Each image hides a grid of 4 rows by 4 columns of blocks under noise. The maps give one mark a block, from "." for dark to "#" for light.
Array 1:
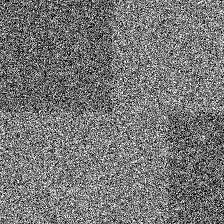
. . # #
. . # #
# # # .
# # # .
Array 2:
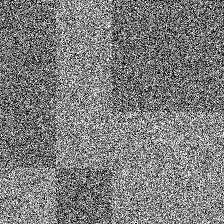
. # . .
. # . .
. # # #
# . # #
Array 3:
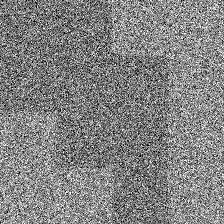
. . # #
. . . #
# . . #
# # . #
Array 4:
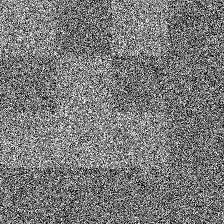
# . # .
. # . .
# # # .
. . . .
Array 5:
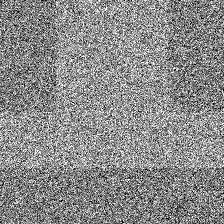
. # # .
. # # .
# # # #
. . . .
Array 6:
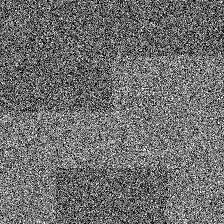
. . . .
. . # #
# # # #
# . . #
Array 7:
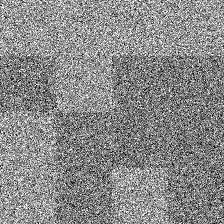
# # # #
. # . .
# . . .
# . # .
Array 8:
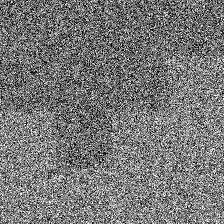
. . . .
. . . #
# . # #
# # # #
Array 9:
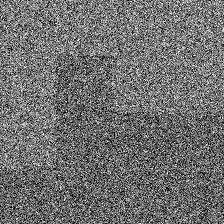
# # # #
# . # #
# . . .
. . . .
